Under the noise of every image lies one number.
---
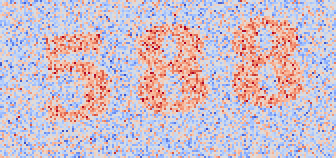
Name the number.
588
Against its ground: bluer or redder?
redder
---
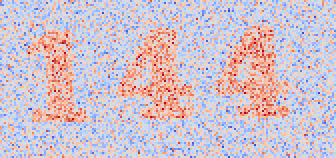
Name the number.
144
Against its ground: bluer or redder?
redder
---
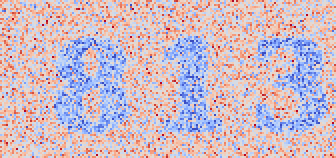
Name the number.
813
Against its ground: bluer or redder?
bluer
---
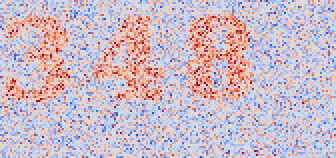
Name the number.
348
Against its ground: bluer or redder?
redder
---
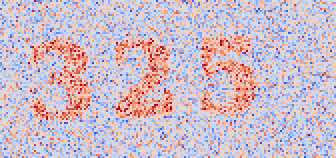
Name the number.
325
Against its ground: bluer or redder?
redder
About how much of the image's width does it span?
two thirds
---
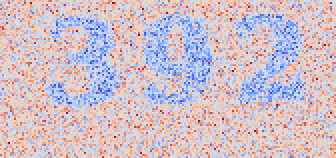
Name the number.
392
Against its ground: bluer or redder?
bluer
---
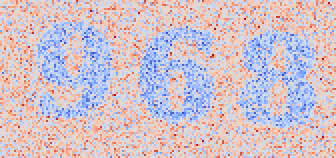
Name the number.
968
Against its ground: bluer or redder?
bluer
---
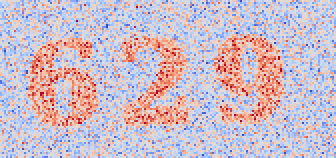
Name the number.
629
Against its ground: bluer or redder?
redder
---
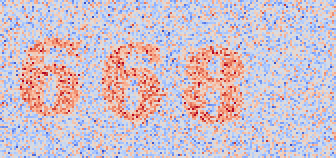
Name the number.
668
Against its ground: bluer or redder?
redder
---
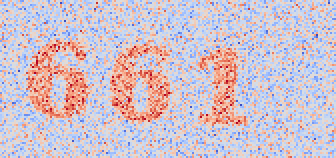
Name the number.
661
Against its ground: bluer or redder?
redder
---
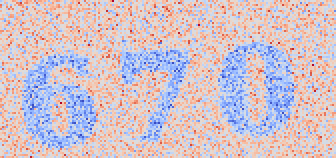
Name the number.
670
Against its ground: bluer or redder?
bluer
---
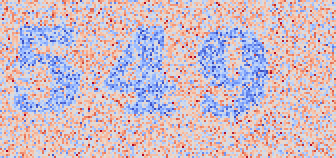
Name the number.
549
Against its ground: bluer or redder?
bluer
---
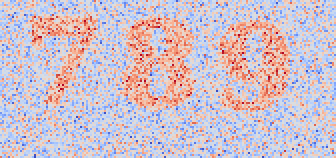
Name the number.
789
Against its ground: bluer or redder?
redder
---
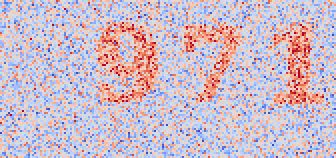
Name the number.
971
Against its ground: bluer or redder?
redder
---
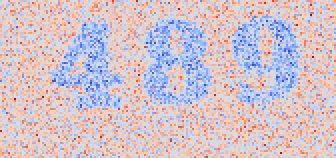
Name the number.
489
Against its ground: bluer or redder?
bluer
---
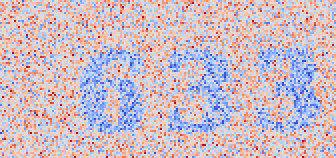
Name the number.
633
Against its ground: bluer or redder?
bluer
